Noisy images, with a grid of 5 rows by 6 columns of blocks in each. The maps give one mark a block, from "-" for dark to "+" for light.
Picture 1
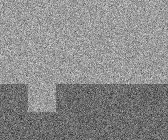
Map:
+ + + + + +
+ + + + + +
+ + + + + +
- + - - - -
- - - - - -
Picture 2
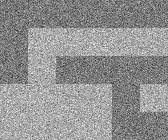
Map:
- - - - - -
- + + + + +
- + - - - -
+ + + + - +
+ + + + - -
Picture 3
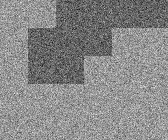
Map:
+ + - - - -
+ - - - + +
+ - - + + +
+ + + + + +
+ + + + + +
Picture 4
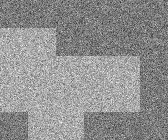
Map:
- - - - - -
+ + - - - -
+ + + + + -
+ + + + + -
- + + - - -
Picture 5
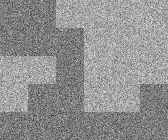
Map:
- - + + + +
- - - + + +
+ + - + + +
+ - - + + -
- - - - - -
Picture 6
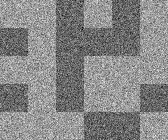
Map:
+ + - + - +
- + - - - +
+ + - + + +
- + - + + -
+ + + - - +
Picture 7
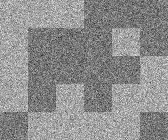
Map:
+ + + - - -
+ - - - + -
+ - - - - +
+ - + - + +
- + + + + -
